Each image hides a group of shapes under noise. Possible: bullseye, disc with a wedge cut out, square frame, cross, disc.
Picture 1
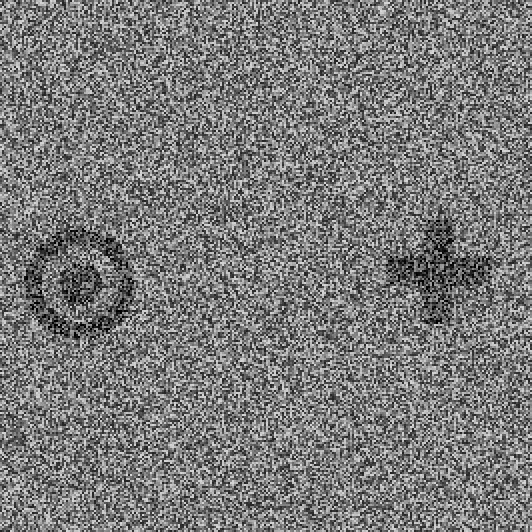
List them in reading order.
middle left: dark bullseye; middle right: dark cross
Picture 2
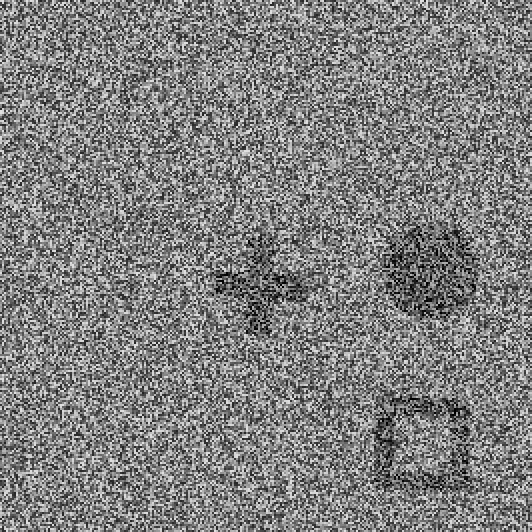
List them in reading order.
centre: dark cross; middle right: dark disc; bottom right: dark square frame
